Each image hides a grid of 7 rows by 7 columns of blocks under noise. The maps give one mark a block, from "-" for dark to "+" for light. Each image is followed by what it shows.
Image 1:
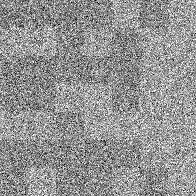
- - - - + - +
+ + - + - + +
- - - - - + +
- - + + - + +
+ + - + + + +
- - - - - + +
- + - - + - +
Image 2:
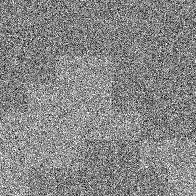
- - - - - - -
- - - - - - -
- - + + - - -
- + + + - - -
+ + + + + - -
+ + + - - + +
+ - - - - - +
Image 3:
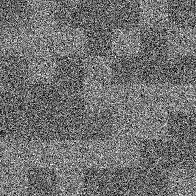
- + - - - + -
+ + + - + - +
- + - + - - -
- - - + + + +
- - - - + + -
+ + + + + - -
+ - + - - - +
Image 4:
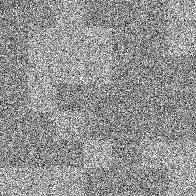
- - + - - - +
- + + + - - +
- + + + - - -
- + - - - - -
- - + - - - -
- - - + - + +
+ + + - - - +
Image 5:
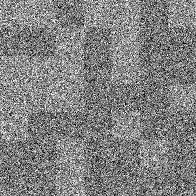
+ + - + + - +
- - + - + - -
+ + + - + - -
+ + + - - - +
+ - - - + - -
- - + - - + -
- - + - - - -
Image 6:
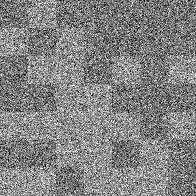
- + - - - - -
+ - + - - - -
- + + - + - +
- - + + - - -
+ + + + + - +
- - + + - + -
+ + - + + + -
